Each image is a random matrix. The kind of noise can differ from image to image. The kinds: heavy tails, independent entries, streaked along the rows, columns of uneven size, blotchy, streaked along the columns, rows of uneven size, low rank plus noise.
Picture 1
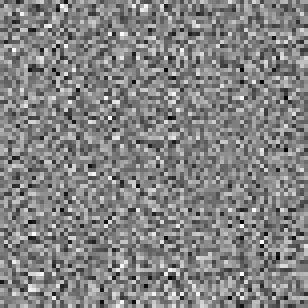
low rank plus noise
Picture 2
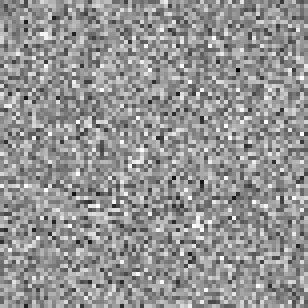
independent entries
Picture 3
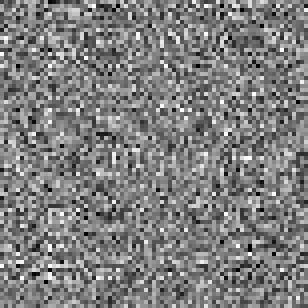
low rank plus noise
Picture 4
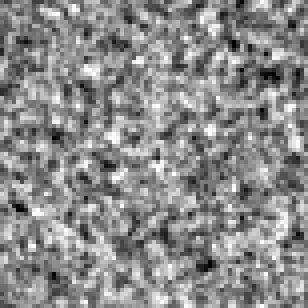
blotchy
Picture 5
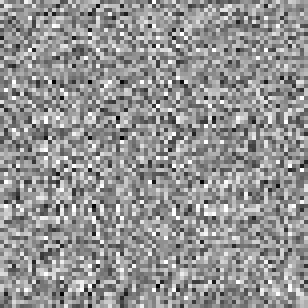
low rank plus noise
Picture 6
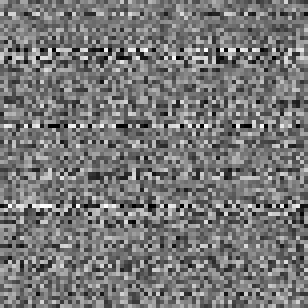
rows of uneven size
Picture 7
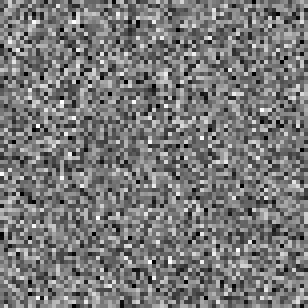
independent entries
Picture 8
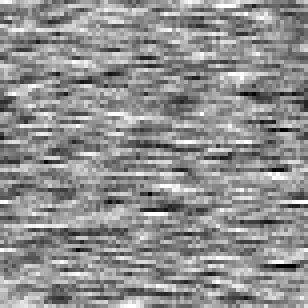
streaked along the rows
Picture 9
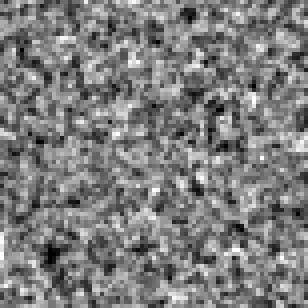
blotchy
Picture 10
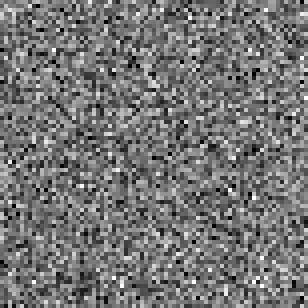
independent entries
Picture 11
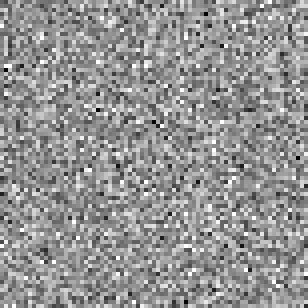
independent entries
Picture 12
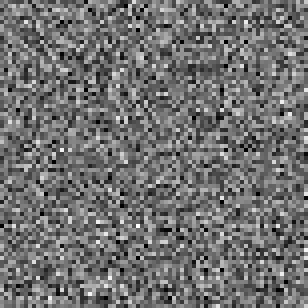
low rank plus noise
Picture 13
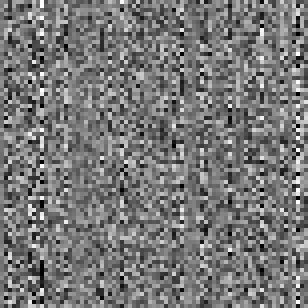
columns of uneven size
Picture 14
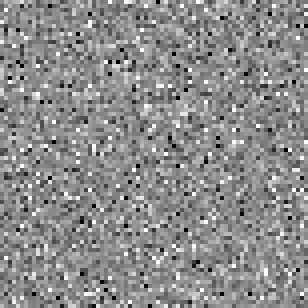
heavy tails
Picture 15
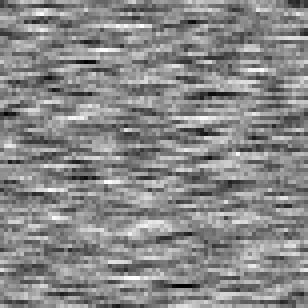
streaked along the rows
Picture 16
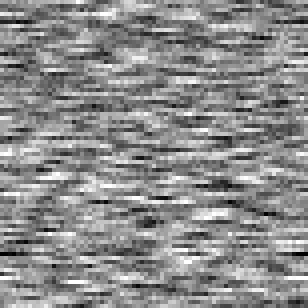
streaked along the rows
